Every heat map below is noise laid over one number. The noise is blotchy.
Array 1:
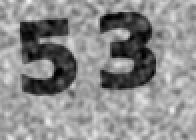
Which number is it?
53
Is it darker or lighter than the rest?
darker
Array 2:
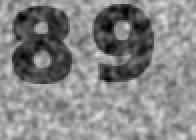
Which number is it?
89
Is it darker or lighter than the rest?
darker
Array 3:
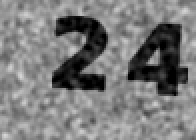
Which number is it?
24
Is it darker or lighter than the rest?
darker
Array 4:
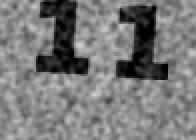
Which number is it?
11
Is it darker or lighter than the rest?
darker
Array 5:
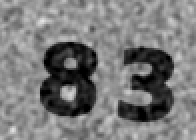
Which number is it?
83
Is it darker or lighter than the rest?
darker
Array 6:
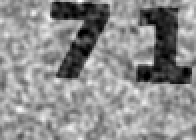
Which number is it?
71
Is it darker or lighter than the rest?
darker
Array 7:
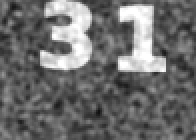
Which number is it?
31
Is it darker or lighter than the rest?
lighter
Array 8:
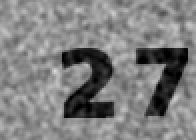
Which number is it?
27
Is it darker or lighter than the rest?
darker
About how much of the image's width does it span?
two thirds
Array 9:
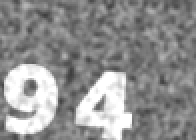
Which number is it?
94
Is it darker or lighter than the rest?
lighter
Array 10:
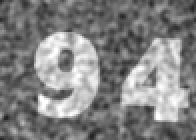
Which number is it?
94
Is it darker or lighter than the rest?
lighter
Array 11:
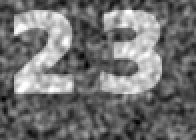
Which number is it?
23
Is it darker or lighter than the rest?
lighter
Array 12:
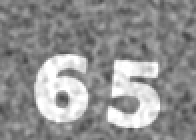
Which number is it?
65
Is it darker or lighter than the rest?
lighter
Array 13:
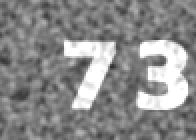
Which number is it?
73
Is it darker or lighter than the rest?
lighter
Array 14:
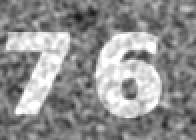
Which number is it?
76
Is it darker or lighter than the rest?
lighter
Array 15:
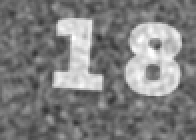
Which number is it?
18
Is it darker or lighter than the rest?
lighter
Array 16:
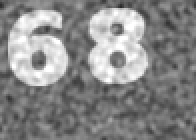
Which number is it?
68
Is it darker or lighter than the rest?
lighter
